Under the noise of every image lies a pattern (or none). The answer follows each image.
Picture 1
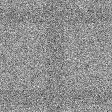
bands of rows crossing bands of columns
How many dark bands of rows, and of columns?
2 and 1
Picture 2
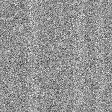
bands of columns
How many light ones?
3
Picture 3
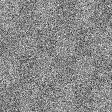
a checkerboard
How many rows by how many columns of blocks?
4 by 6
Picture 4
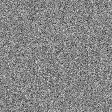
only noise
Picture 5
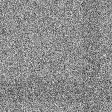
bands of rows crossing bands of columns
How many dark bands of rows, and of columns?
1 and 1
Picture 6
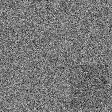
one block
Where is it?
bottom right
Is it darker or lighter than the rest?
darker
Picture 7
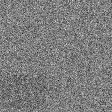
one block
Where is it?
bottom left
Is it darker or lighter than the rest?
darker
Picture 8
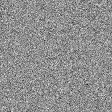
only noise
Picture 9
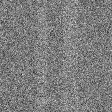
bands of columns
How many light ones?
2
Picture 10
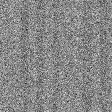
bands of columns
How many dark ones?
5
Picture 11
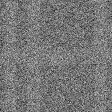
bands of rows crossing bands of columns
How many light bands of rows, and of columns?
1 and 3
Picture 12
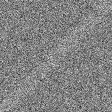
a diagonal band
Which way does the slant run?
bottom left to top right
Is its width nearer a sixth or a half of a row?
a sixth
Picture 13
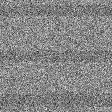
bands of rows
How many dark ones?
3
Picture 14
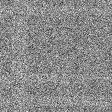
bands of rows crossing bands of columns
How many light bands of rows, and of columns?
3 and 1
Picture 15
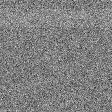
one band of rows
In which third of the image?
top
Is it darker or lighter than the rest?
lighter
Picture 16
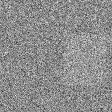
one block
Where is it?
middle right
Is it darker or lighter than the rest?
lighter
